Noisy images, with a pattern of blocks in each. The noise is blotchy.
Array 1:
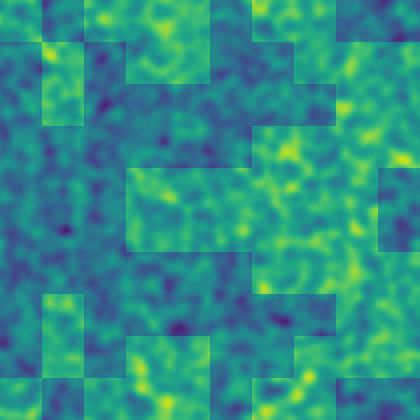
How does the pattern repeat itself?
top and bottom mirror each other
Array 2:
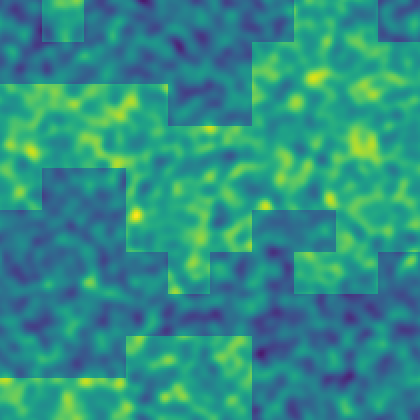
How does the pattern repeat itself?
no symmetry
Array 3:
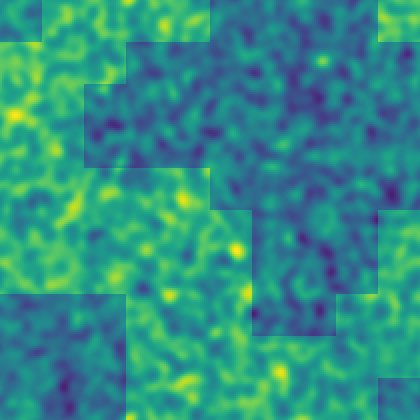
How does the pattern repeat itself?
mirrored about the diagonal from the bottom left
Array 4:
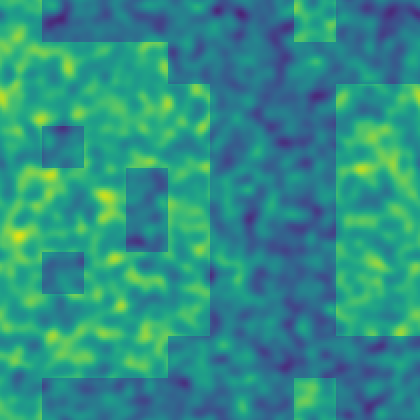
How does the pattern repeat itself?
top and bottom mirror each other
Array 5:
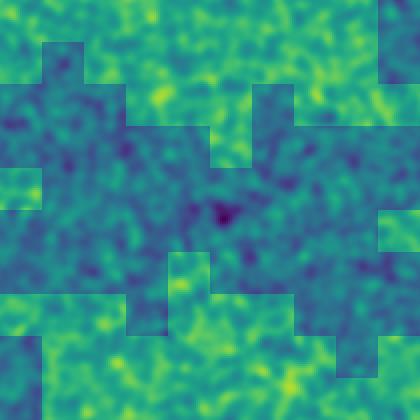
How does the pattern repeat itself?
the same after a half turn
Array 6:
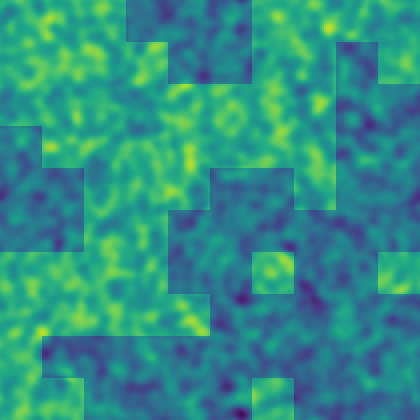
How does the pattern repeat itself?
mirrored about the diagonal from the top left
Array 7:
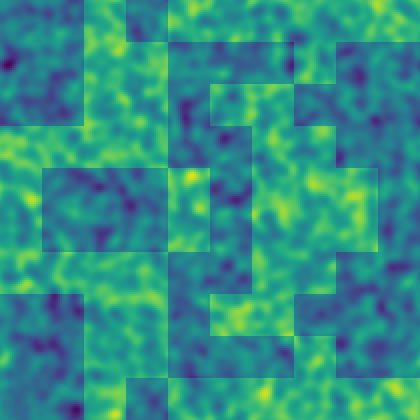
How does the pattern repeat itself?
top and bottom mirror each other
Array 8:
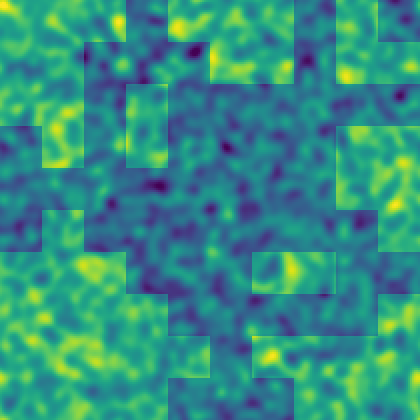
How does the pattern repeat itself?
mirrored about the diagonal from the bottom left
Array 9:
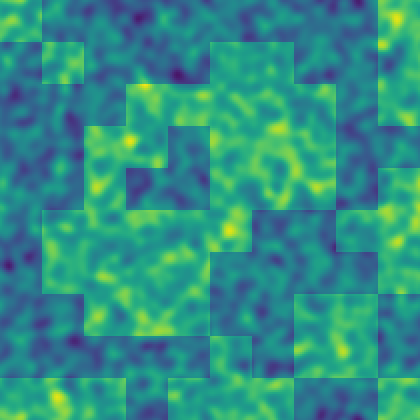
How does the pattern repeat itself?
mirrored about the diagonal from the top left
